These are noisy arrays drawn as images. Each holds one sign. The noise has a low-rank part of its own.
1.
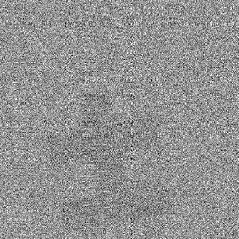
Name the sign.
plus-minus sign
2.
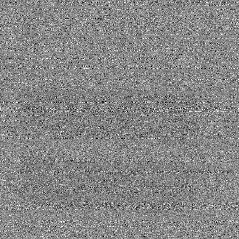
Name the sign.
equals sign
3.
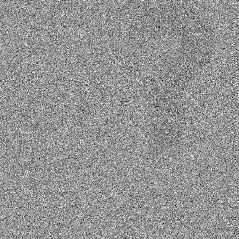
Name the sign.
question mark
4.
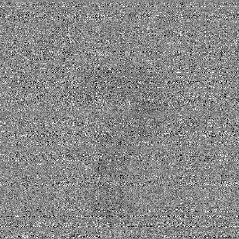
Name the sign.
question mark
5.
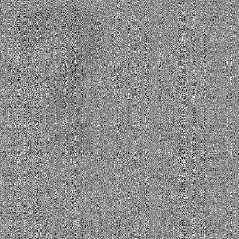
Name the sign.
question mark
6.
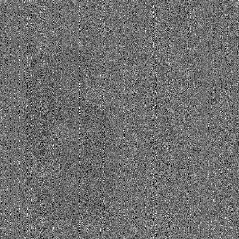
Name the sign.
section sign
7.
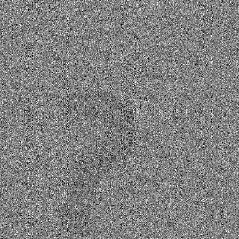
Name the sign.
question mark
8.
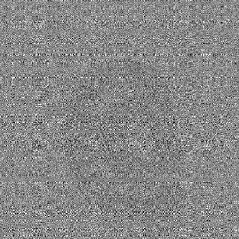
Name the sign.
at sign
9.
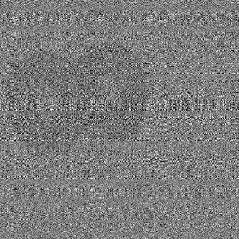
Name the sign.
infinity sign
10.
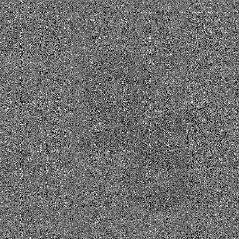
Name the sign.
percent sign
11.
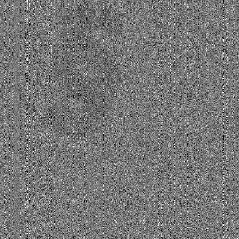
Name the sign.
section sign
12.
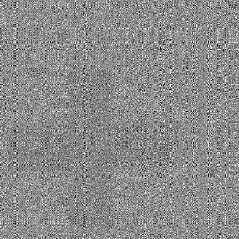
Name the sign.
plus sign
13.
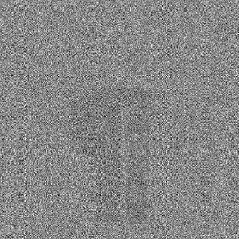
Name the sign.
pilcrow
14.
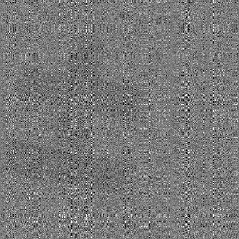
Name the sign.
plus-minus sign
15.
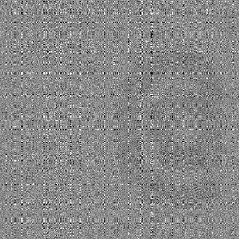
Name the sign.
at sign
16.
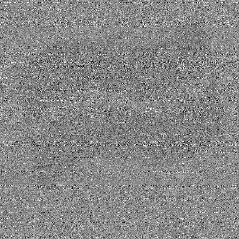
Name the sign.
approximately sign
